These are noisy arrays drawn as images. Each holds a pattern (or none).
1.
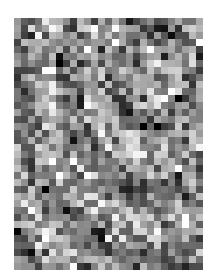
rings round one point
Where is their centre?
top right
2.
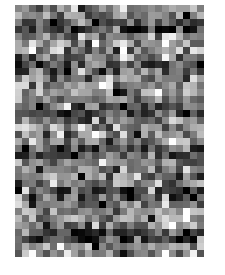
horizontal stripes
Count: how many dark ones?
6
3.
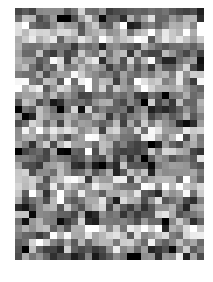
horizontal stripes
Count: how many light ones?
5
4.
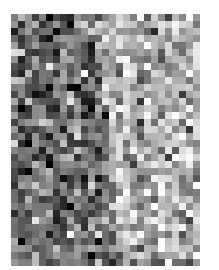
a sharp edge
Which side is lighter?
right
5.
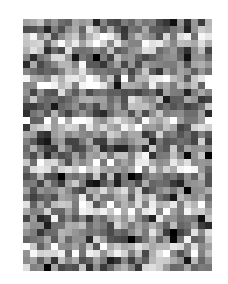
horizontal stripes
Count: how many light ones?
6
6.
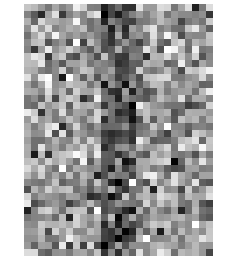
one vertical stripe
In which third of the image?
middle
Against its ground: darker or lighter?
darker
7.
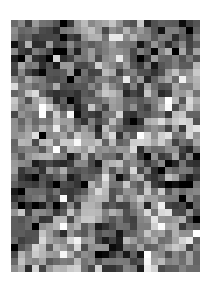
spokes from one point
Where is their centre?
centre
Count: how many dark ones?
5
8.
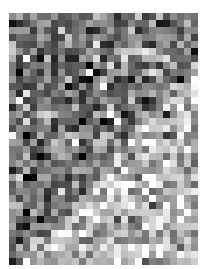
a sharp edge
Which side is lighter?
bottom right
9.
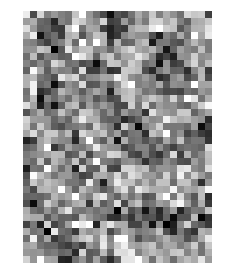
rings round one point
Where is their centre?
top right
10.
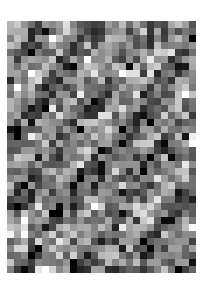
diagonal stripes
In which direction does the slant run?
bottom left to top right
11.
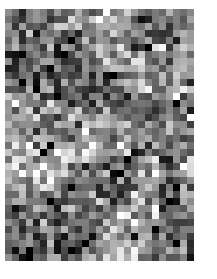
spokes from one point
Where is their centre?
middle right
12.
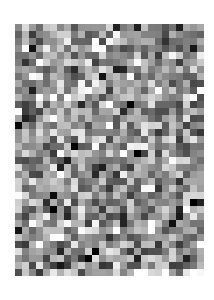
only noise
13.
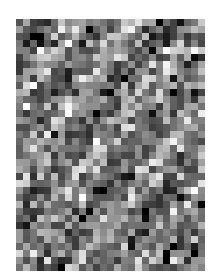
diagonal stripes
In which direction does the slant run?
bottom left to top right
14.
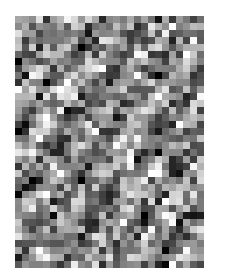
diagonal stripes
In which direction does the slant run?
bottom left to top right
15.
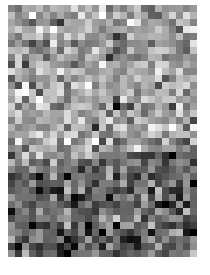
a sharp edge
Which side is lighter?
top
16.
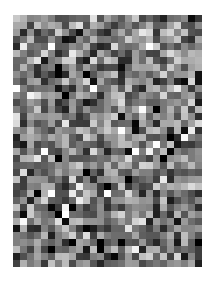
only noise
